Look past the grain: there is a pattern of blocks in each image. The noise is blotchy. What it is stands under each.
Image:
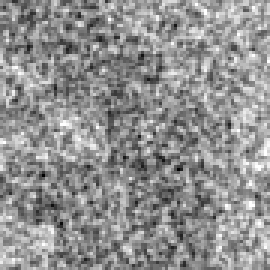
no symmetry
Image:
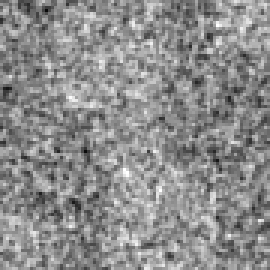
the same after a half turn
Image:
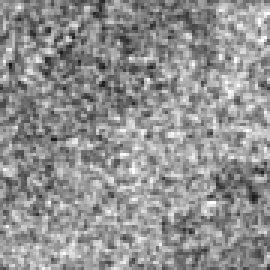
mirrored about the diagonal from the top left
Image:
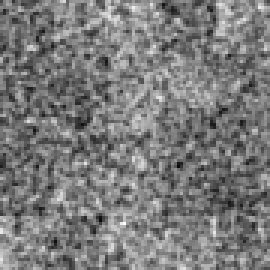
the same after a half turn
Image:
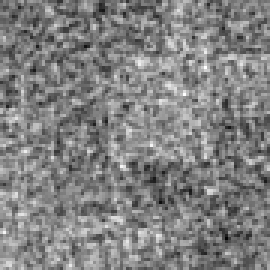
mirrored about the diagonal from the bottom left
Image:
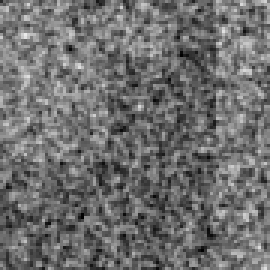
no symmetry
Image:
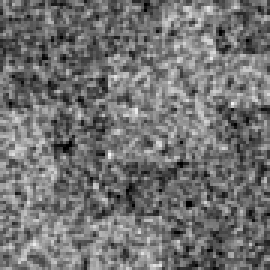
mirrored about the diagonal from the bottom left
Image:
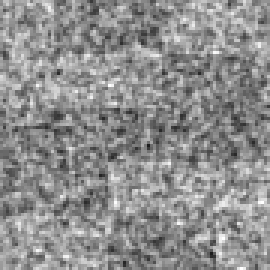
the same after a half turn
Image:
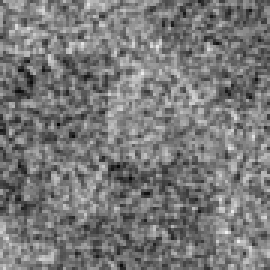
mirrored about the diagonal from the bottom left
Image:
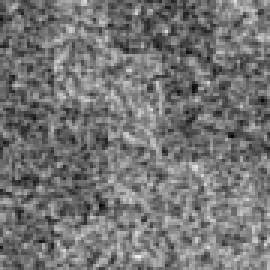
no symmetry
